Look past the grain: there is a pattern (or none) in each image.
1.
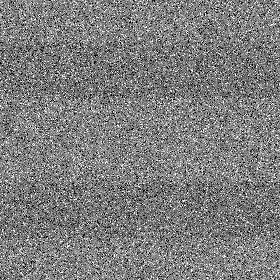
horizontal stripes
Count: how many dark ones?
2
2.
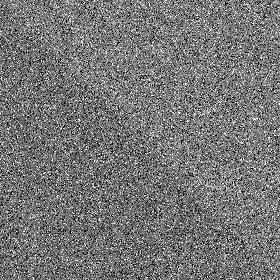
a sharp edge
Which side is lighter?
top right
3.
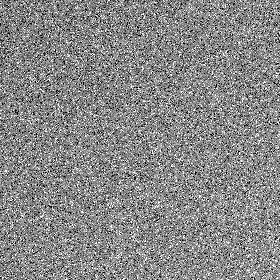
a smooth slope
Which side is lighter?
bottom right
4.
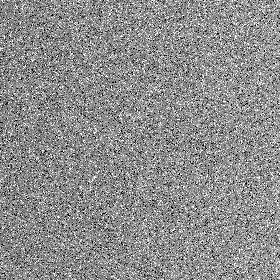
a smooth slope
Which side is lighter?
right
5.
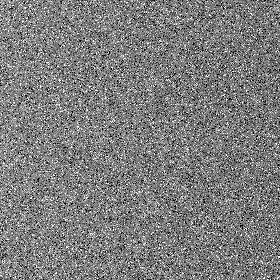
a smooth slope
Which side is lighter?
left
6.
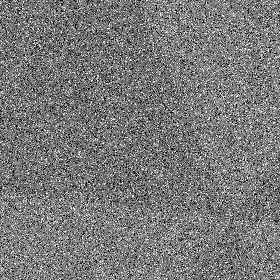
spokes from one point
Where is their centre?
bottom right
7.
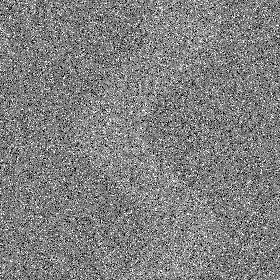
a wavy band
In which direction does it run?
top to bottom
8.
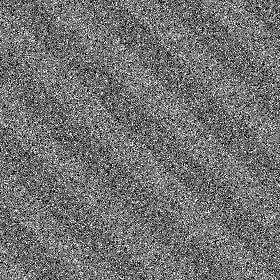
diagonal stripes
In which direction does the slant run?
top left to bottom right
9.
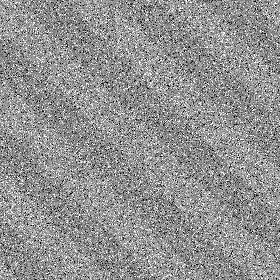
diagonal stripes
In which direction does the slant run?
top left to bottom right
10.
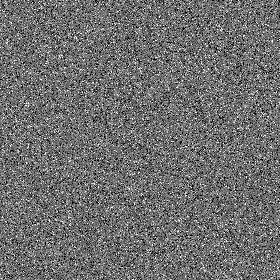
only noise
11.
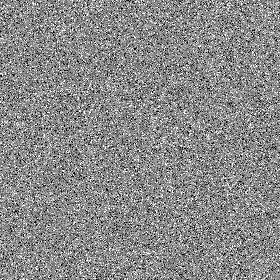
only noise
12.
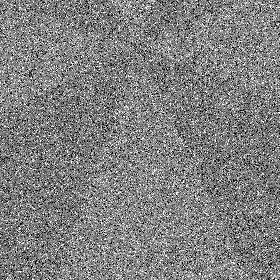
spokes from one point
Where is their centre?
top middle
